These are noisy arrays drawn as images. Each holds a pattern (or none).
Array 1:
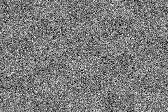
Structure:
a checkerboard
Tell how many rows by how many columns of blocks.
6 by 5
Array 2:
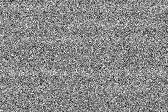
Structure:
bands of rows
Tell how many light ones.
5
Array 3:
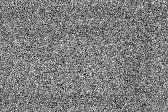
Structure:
bands of rows crossing bands of columns
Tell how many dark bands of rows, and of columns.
3 and 1
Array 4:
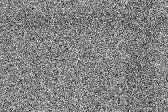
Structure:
bands of rows crossing bands of columns
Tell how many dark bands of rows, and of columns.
1 and 1
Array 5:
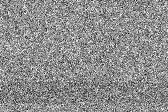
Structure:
one band of rows
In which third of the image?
bottom
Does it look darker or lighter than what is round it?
darker
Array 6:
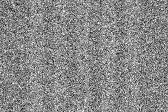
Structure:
bands of columns
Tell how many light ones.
5
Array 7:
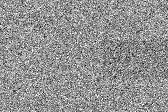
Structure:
one block
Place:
middle right
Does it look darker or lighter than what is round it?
darker
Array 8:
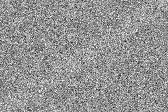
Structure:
a diagonal band
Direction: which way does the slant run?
bottom left to top right
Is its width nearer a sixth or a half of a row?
a sixth
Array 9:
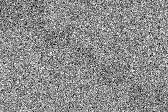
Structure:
blocks along the diagonal
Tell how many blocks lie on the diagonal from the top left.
5
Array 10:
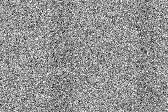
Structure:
bands of columns
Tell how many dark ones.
2
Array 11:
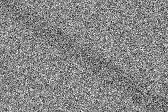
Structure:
a diagonal band
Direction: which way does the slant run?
top left to bottom right
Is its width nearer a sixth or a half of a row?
a sixth
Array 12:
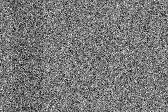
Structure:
one band of columns
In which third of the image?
left
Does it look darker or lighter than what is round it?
darker
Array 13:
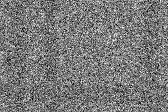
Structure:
bands of rows crossing bands of columns
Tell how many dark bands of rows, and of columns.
1 and 3
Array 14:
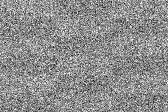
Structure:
a checkerboard
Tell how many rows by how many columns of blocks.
6 by 3
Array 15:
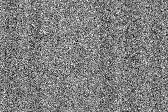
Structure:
bands of columns
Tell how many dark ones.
5
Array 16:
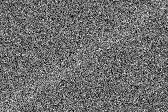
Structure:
a diagonal band
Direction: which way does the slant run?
bottom left to top right
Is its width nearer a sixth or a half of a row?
a sixth
